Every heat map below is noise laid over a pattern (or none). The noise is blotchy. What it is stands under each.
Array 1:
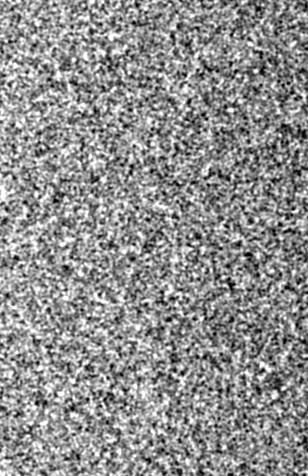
a smooth slope
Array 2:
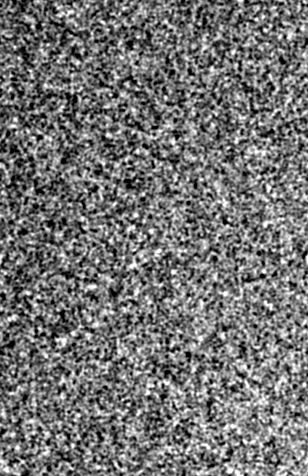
a smooth slope
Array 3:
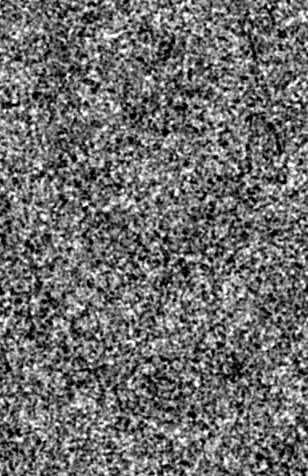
rings round one point
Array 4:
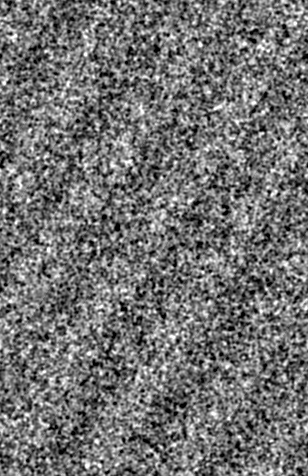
diagonal stripes
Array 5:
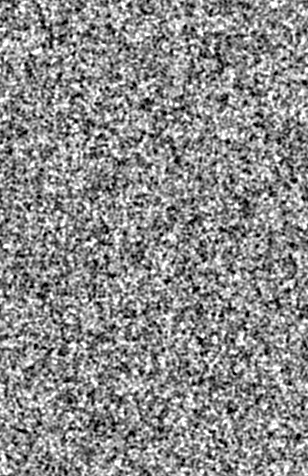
only noise
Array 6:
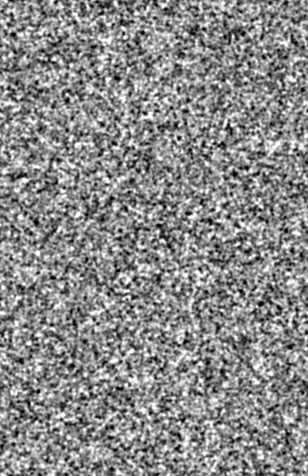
only noise
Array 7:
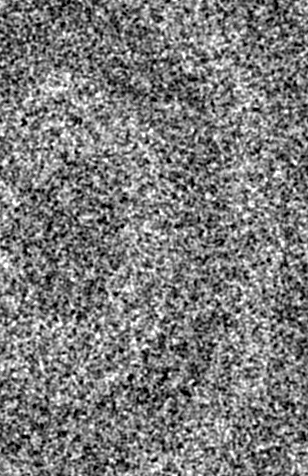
rings round one point
